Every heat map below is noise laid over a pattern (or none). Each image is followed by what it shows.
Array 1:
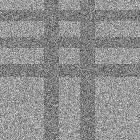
bands of rows crossing bands of columns
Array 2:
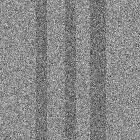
bands of columns
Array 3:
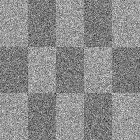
a checkerboard
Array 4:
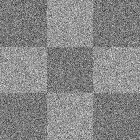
a checkerboard
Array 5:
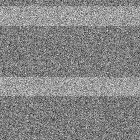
bands of rows
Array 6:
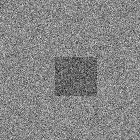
one block
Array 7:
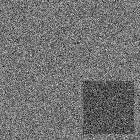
one block
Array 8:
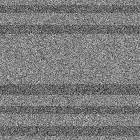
bands of rows
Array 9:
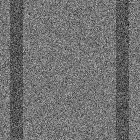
bands of columns
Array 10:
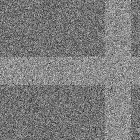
bands of rows crossing bands of columns
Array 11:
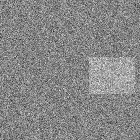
one block
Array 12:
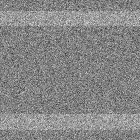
bands of rows
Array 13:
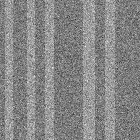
bands of columns
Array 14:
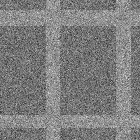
bands of rows crossing bands of columns
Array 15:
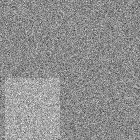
one block
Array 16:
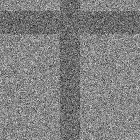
bands of rows crossing bands of columns
